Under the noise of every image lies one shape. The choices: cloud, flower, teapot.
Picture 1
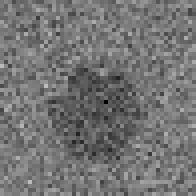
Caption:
dark flower
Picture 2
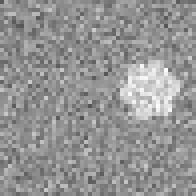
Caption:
light flower, middle right
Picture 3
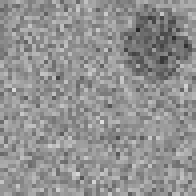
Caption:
dark flower, top right
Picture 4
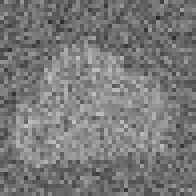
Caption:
light cloud
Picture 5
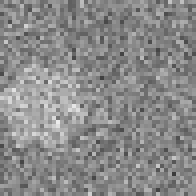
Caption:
light flower, middle left
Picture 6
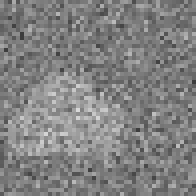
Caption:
light cloud
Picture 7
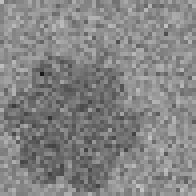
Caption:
dark flower
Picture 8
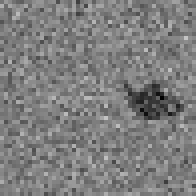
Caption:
dark teapot, middle right
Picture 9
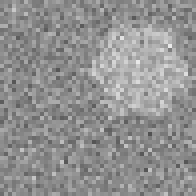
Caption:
light flower
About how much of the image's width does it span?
half
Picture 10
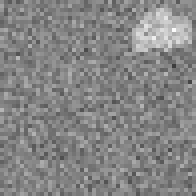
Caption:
light cloud, top right
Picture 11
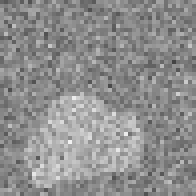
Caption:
light cloud
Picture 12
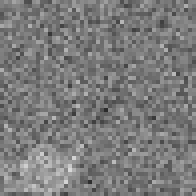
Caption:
light teapot, bottom left
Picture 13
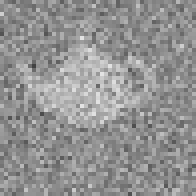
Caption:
light teapot
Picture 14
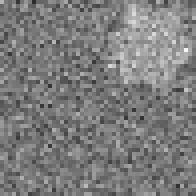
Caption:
light flower, top right
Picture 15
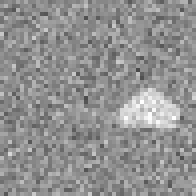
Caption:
light cloud, middle right
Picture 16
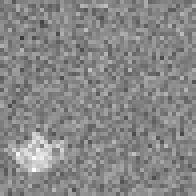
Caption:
light teapot, bottom left
